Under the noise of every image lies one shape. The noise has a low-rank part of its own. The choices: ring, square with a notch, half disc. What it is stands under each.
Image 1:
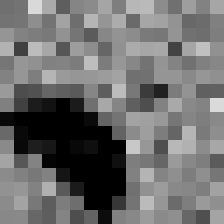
half disc
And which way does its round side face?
up and right
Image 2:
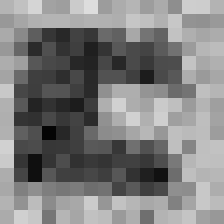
square with a notch
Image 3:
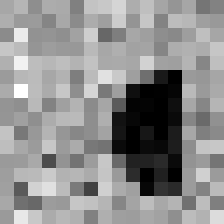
half disc
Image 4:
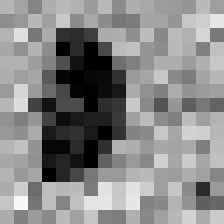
half disc
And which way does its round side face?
right
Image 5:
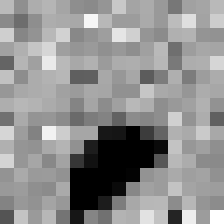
half disc
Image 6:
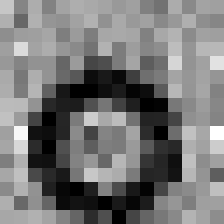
ring
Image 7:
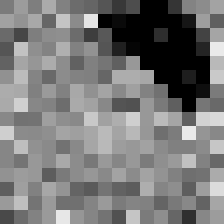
half disc
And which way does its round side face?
up and right
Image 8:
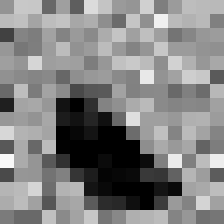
half disc
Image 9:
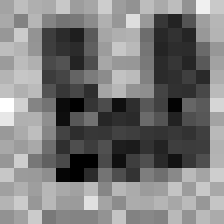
square with a notch
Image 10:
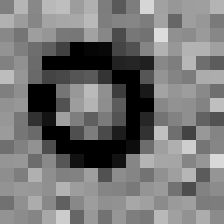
ring
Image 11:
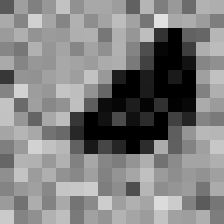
half disc
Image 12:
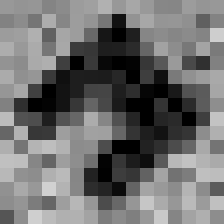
square with a notch
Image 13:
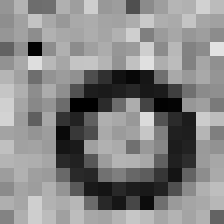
ring
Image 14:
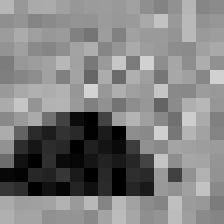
half disc
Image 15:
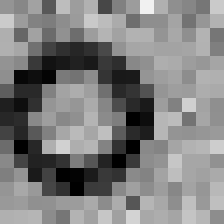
ring
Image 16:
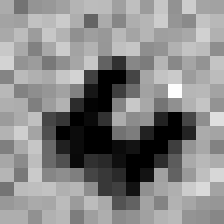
square with a notch
